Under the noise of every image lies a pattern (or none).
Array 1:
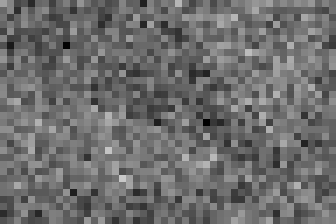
spokes from one point
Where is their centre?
bottom right
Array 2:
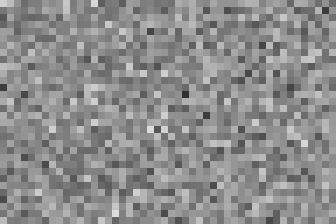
only noise
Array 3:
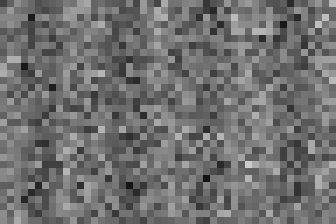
vertical stripes
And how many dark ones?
4
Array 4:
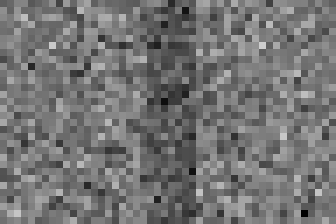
one vertical stripe
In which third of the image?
middle
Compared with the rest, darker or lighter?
darker
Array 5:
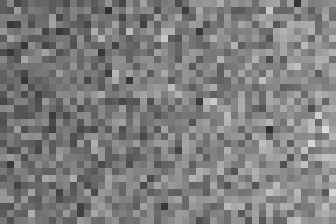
a smooth slope
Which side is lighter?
right
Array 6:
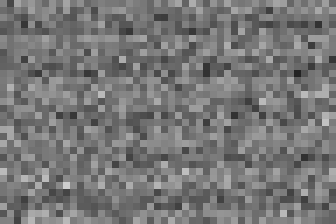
horizontal stripes
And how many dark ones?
5
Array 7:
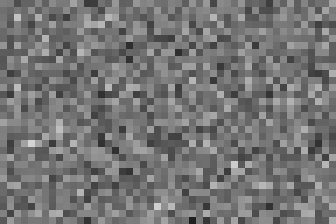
only noise
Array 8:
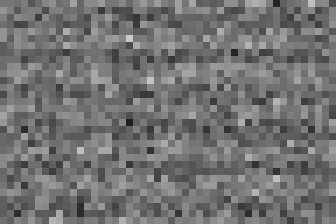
horizontal stripes
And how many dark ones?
6
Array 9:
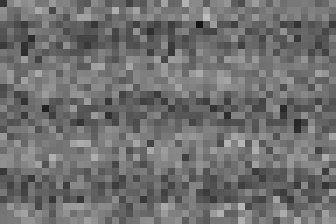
horizontal stripes
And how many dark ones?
3
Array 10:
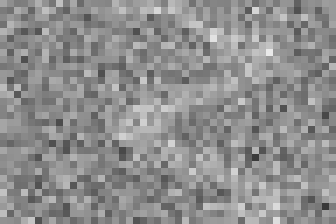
a wavy band
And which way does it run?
top to bottom
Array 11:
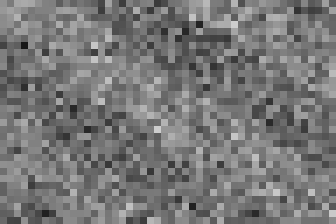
diagonal stripes
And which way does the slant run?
top left to bottom right
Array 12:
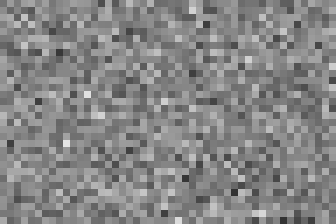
only noise
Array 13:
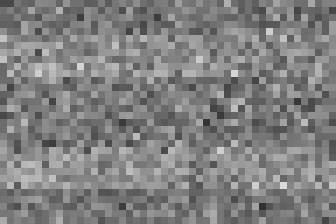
horizontal stripes
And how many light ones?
2
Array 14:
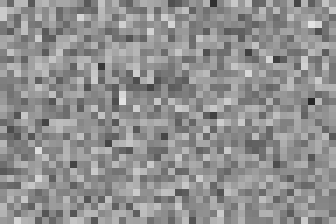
only noise
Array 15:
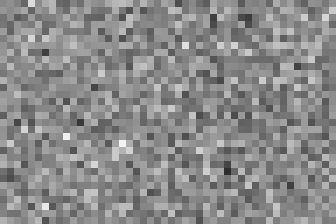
only noise
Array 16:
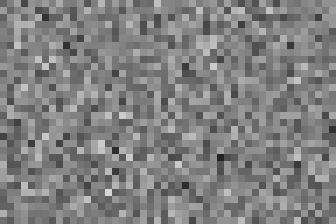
only noise
